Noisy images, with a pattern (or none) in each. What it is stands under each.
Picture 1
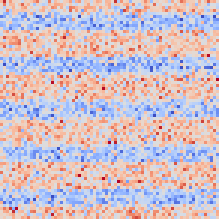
horizontal stripes
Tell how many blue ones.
5
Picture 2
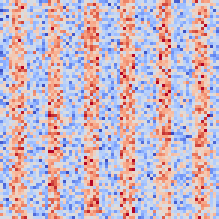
vertical stripes
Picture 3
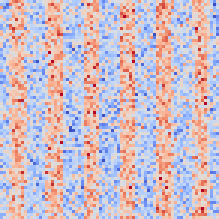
vertical stripes
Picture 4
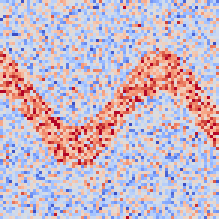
a wavy band
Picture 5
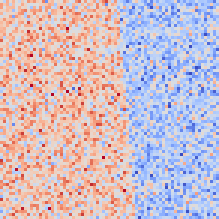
a sharp edge
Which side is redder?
left
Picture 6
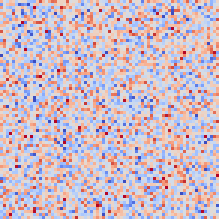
only noise
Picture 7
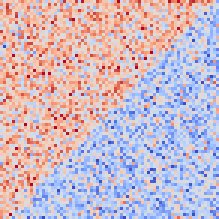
a sharp edge
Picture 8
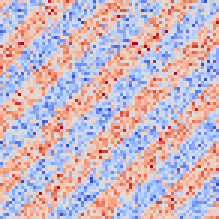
diagonal stripes
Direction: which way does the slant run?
bottom left to top right
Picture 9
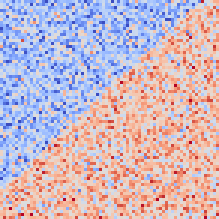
a sharp edge
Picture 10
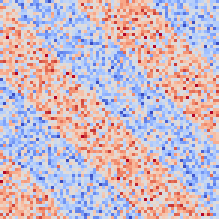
diagonal stripes
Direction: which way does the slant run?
top left to bottom right
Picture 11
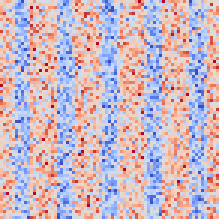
vertical stripes
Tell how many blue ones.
5
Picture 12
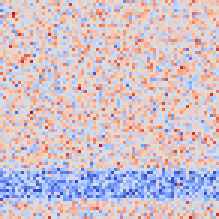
one horizontal stripe
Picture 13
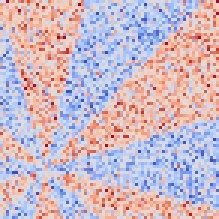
spokes from one point
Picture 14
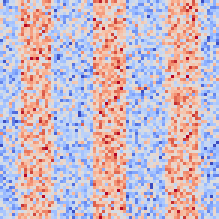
vertical stripes
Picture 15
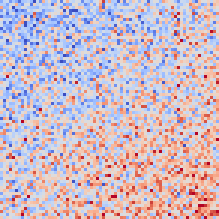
a smooth slope
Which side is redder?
bottom right
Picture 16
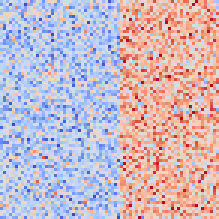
a sharp edge
